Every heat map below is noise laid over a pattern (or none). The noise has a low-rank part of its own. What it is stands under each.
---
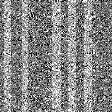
bands of columns
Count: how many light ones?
5
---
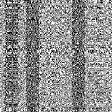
bands of columns
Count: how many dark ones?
3
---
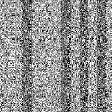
bands of columns
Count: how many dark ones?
4
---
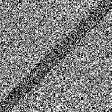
a diagonal band
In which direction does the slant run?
bottom left to top right
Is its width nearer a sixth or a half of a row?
a sixth
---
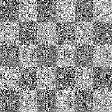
a checkerboard
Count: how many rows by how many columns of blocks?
5 by 6
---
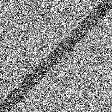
a diagonal band
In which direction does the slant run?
bottom left to top right
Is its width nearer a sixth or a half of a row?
a sixth
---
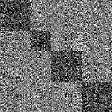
blocks along the diagonal
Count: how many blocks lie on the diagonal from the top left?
4
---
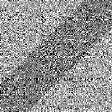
a diagonal band
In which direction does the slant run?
bottom left to top right
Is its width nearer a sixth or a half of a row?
a half
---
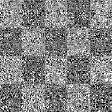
a checkerboard
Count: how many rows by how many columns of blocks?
4 by 5
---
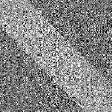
a diagonal band
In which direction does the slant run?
top left to bottom right
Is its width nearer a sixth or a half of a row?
a half
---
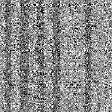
bands of columns
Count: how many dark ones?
5
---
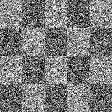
a checkerboard
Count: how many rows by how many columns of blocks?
4 by 5
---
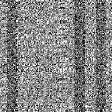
bands of columns
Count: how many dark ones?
3
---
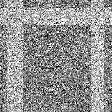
bands of rows crossing bands of columns
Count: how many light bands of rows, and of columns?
1 and 2
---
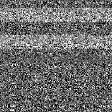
bands of rows
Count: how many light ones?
2
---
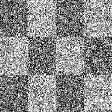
a checkerboard
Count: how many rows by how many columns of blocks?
3 by 4
